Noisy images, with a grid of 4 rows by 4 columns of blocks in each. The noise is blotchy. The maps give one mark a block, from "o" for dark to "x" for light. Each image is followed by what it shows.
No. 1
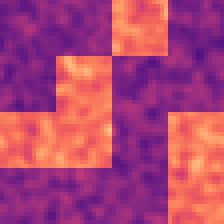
o o x o
o x o o
x x o x
o o o x
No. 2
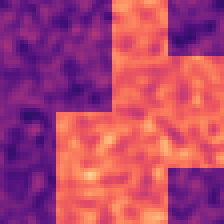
o o x o
o o x x
o x x x
o x x o
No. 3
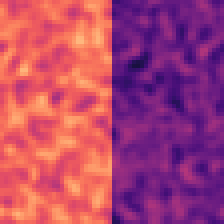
x x o o
x x o o
x x o o
x x o o
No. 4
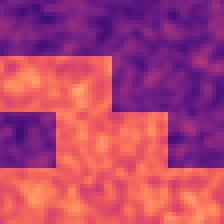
o o o o
x x o o
o x x o
x x x x
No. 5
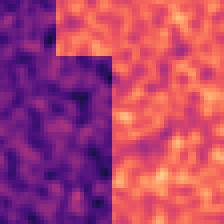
o x x x
o o x x
o o x x
o o x x
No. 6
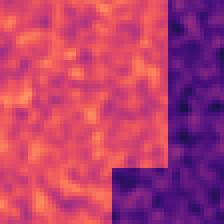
x x x o
x x x o
x x x o
x x o o
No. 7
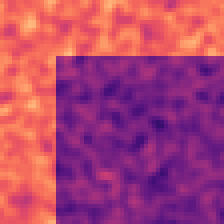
x x x x
x o o o
x o o o
x o o o
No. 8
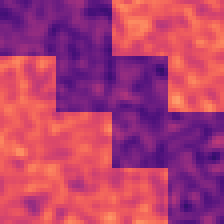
o o x x
x o o x
x x o o
x x x o
